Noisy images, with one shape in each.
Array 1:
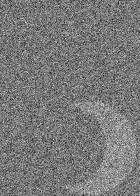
crescent
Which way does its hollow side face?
left
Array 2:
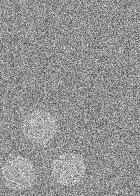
three dots
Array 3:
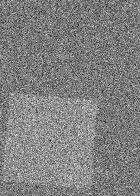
square
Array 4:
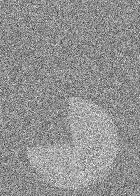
disc with a wedge cut out
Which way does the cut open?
up and left
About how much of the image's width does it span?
two thirds
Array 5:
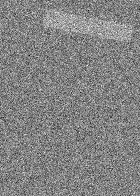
bar
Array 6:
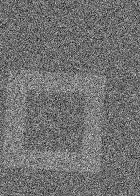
square frame
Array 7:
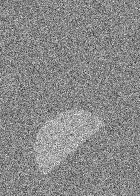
half disc
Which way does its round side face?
up and left
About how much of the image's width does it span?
half
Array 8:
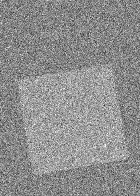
square
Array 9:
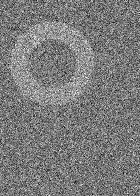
ring
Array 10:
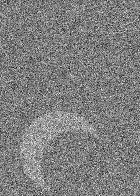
crescent
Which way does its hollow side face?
down and right
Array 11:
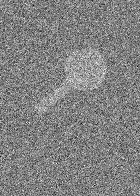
lollipop
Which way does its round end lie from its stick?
up and right
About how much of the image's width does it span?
half
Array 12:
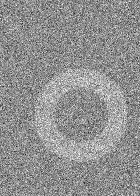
ring
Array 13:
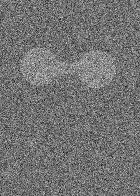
dumbbell
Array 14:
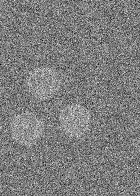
three dots
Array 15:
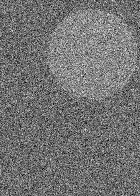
disc
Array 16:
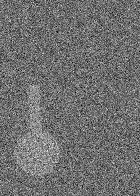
lollipop
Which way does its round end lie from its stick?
down
